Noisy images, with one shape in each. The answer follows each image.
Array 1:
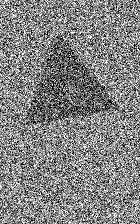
dark triangle
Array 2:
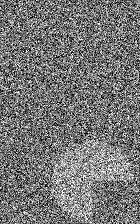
light disc with a wedge cut out
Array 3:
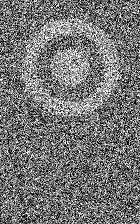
light bullseye
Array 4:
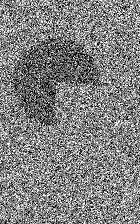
dark disc with a wedge cut out
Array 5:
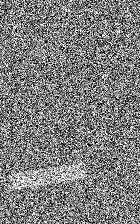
light bar
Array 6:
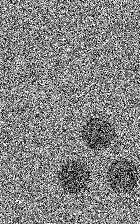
dark three dots
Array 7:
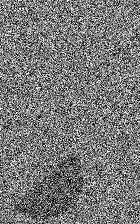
dark half disc
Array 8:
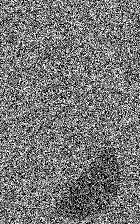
dark half disc
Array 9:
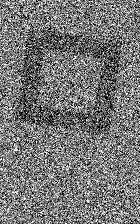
dark square frame
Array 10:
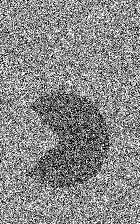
dark disc with a wedge cut out
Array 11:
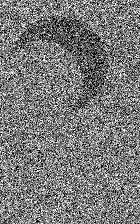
dark crescent
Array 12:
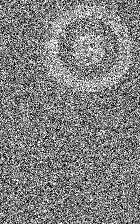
light bullseye
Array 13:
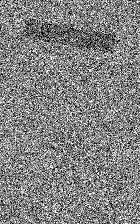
dark bar
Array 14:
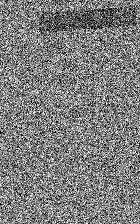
dark bar
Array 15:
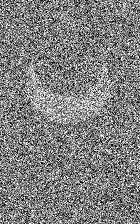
light crescent
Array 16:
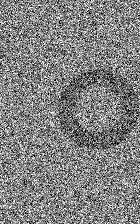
dark ring
